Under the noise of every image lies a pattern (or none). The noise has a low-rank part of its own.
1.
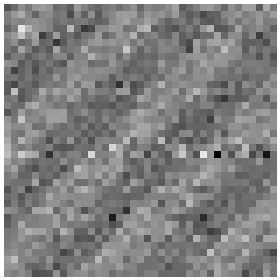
diagonal stripes
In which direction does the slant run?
bottom left to top right
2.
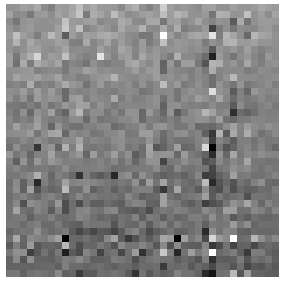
a smooth slope
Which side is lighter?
top
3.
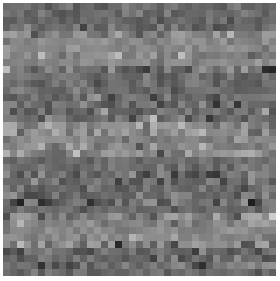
horizontal stripes
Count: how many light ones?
3
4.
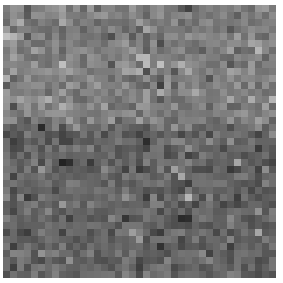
a sharp edge
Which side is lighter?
top
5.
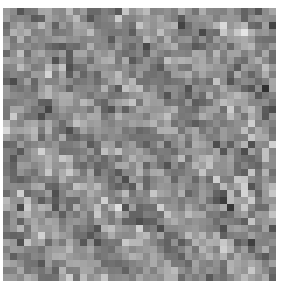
diagonal stripes
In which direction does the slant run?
top left to bottom right
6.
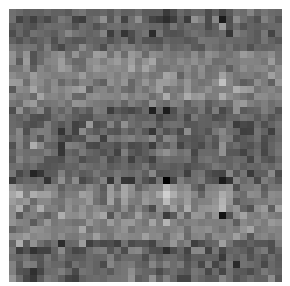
horizontal stripes
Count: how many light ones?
2
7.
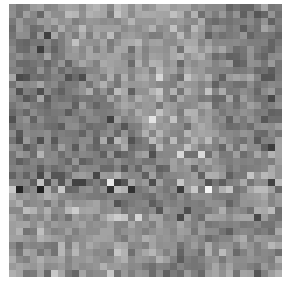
spokes from one point
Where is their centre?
bottom right
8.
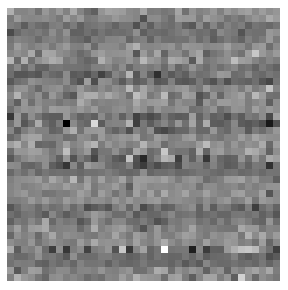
horizontal stripes
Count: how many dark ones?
6
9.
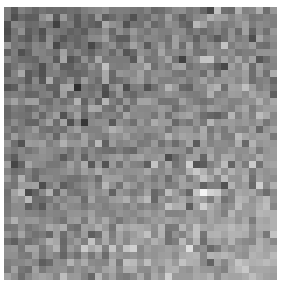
a smooth slope
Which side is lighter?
bottom right
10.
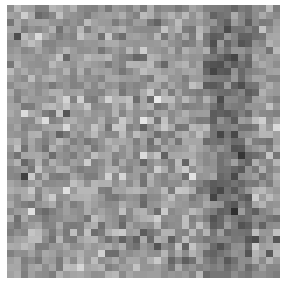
one vertical stripe
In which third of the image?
right
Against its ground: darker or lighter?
darker
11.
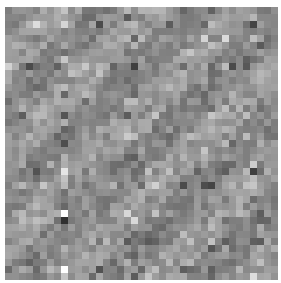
diagonal stripes
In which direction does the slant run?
bottom left to top right
